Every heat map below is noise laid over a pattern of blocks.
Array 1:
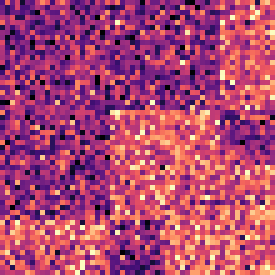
mirrored about the diagonal from the top left
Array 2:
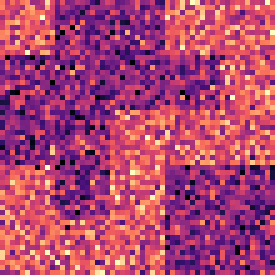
mirrored about the diagonal from the top left
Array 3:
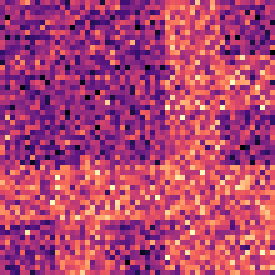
mirrored about the diagonal from the top left
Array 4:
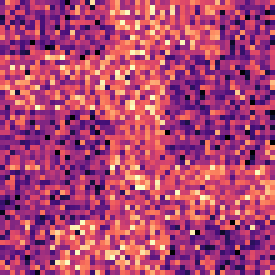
the same after a half turn
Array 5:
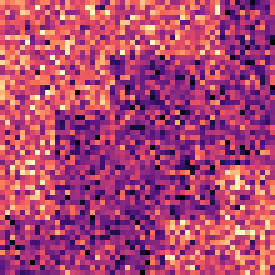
mirrored about the diagonal from the top left
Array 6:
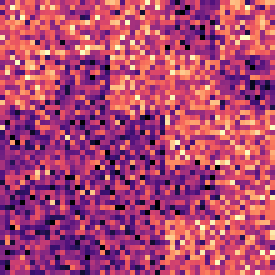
mirrored about the diagonal from the bottom left
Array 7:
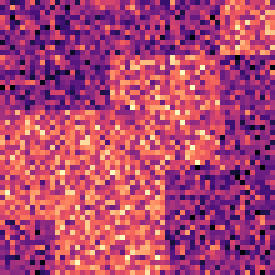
mirrored about the diagonal from the bottom left
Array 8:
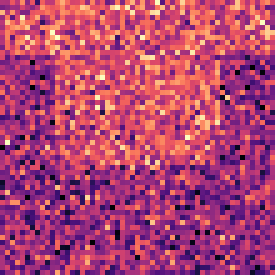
left and right mirror each other
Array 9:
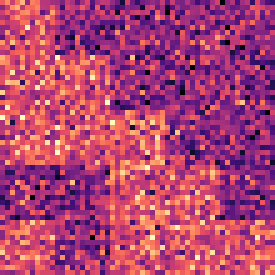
mirrored about the diagonal from the bottom left
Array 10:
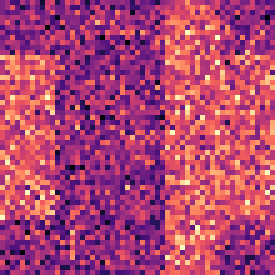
top and bottom mirror each other
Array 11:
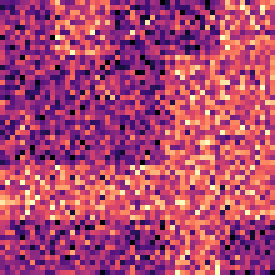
no symmetry
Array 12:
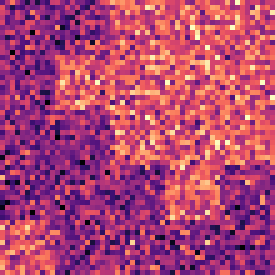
mirrored about the diagonal from the bottom left
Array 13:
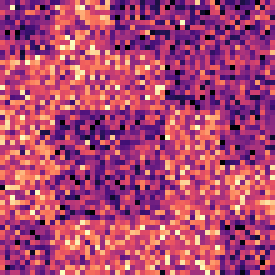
mirrored about the diagonal from the bottom left
